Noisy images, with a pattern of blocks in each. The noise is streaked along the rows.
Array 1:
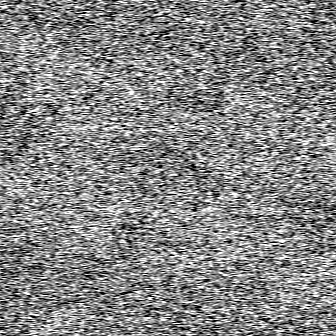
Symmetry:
the same after a half turn
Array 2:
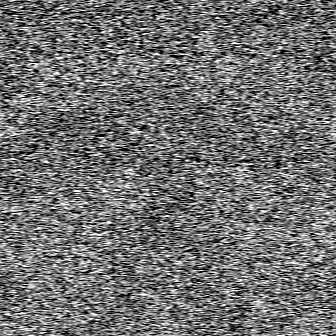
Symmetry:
left and right mirror each other
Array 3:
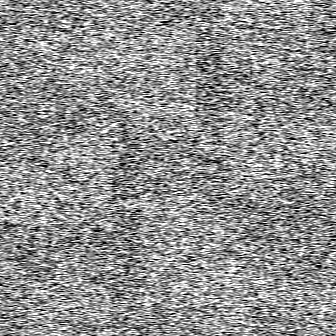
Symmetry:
the same after a half turn
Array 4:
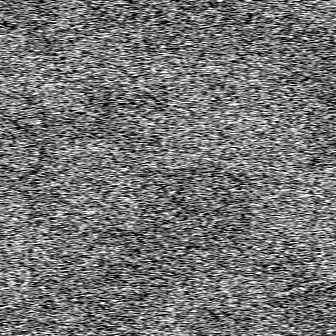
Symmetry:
no symmetry
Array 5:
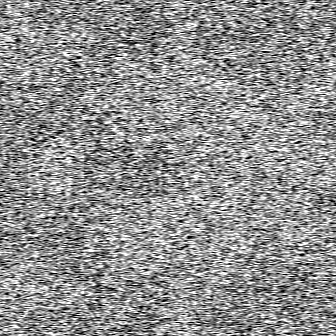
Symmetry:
top and bottom mirror each other
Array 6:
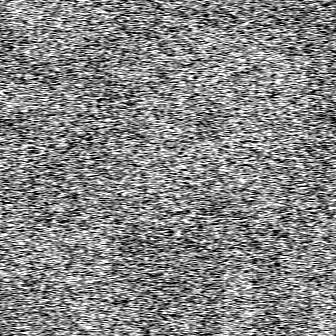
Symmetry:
mirrored about the diagonal from the bottom left
